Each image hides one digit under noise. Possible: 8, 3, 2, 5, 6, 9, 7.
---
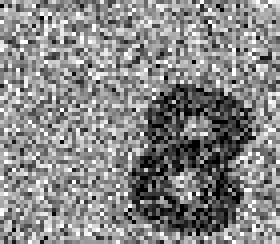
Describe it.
dark 8
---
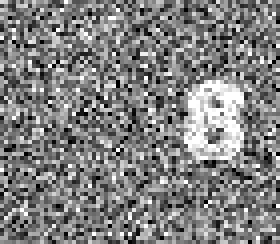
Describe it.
light 8, middle right
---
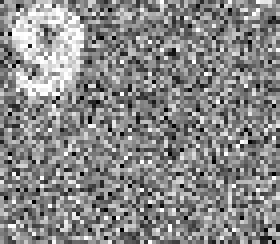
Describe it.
light 9, top left
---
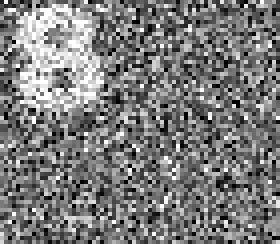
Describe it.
light 8, top left
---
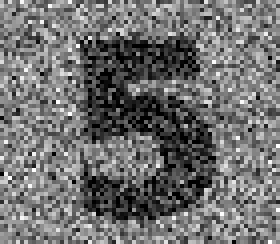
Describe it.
dark 5
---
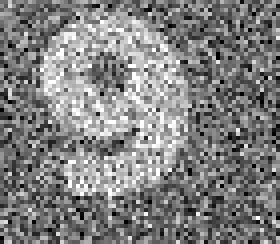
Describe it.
light 9
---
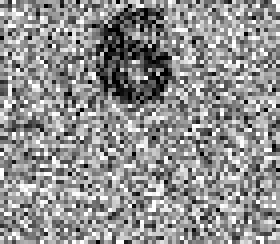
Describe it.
dark 6, top middle
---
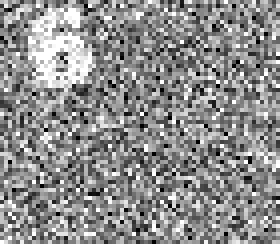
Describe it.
light 6, top left
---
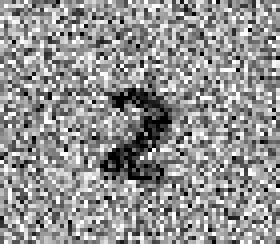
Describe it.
dark 2, centre
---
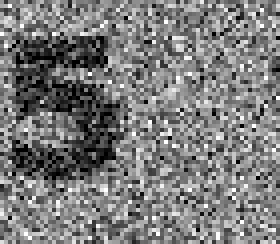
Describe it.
dark 5
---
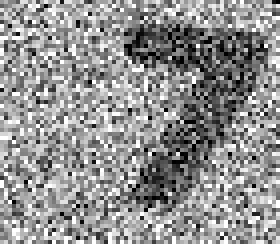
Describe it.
dark 7
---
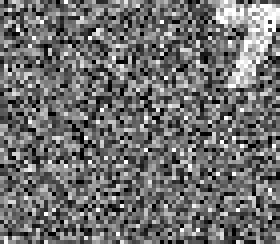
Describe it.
light 7, top right
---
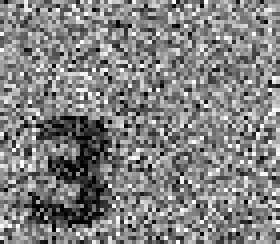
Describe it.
dark 3
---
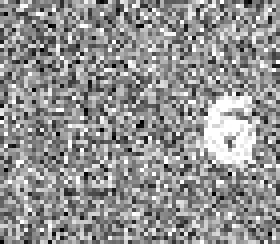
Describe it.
light 6, middle right
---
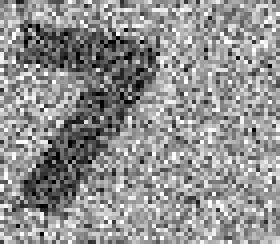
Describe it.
dark 7
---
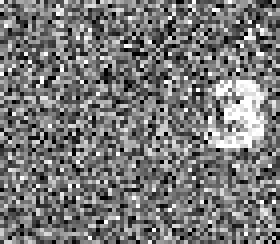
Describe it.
light 3, middle right
